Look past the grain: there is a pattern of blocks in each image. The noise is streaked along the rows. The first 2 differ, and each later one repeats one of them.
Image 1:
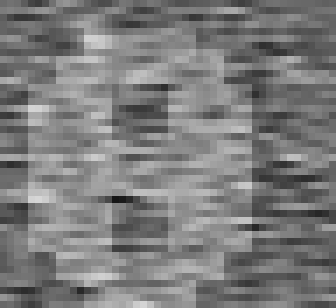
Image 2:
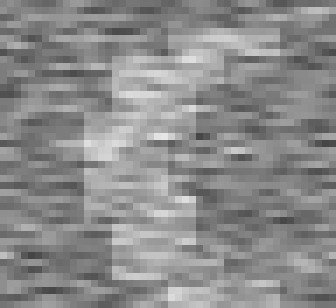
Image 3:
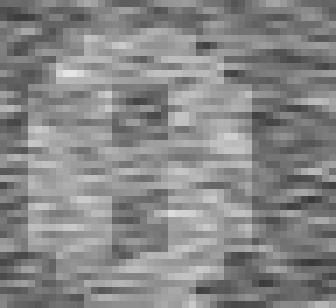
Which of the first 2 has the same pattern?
1
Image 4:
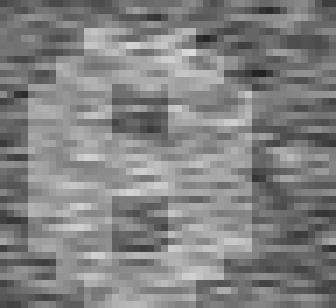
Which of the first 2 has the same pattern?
1
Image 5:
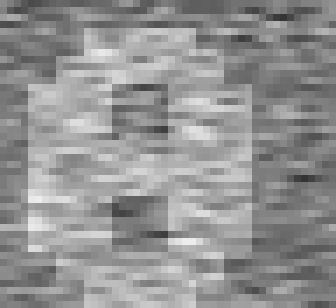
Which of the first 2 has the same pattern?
1
